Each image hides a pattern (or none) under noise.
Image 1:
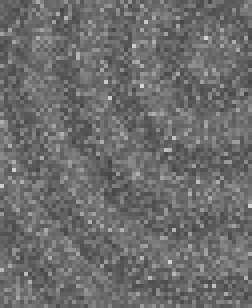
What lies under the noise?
rings round one point
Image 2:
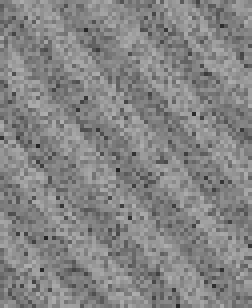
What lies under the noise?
diagonal stripes
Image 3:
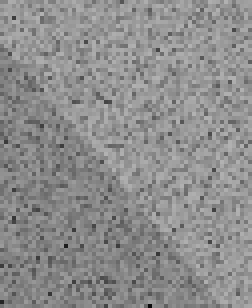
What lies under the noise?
a sharp edge
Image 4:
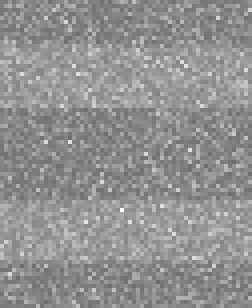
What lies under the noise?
horizontal stripes
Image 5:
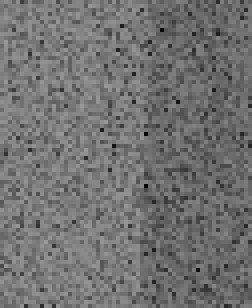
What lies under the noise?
a sharp edge
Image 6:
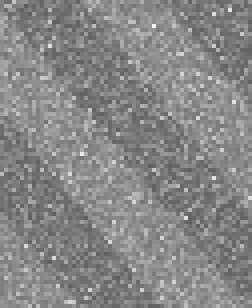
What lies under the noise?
diagonal stripes
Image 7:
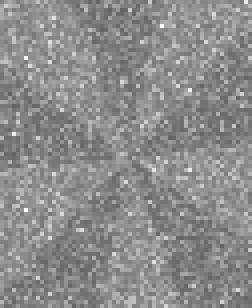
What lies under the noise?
spokes from one point
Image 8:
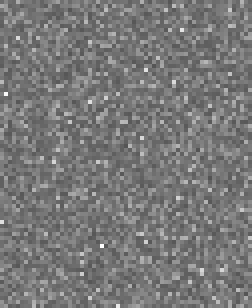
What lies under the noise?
only noise
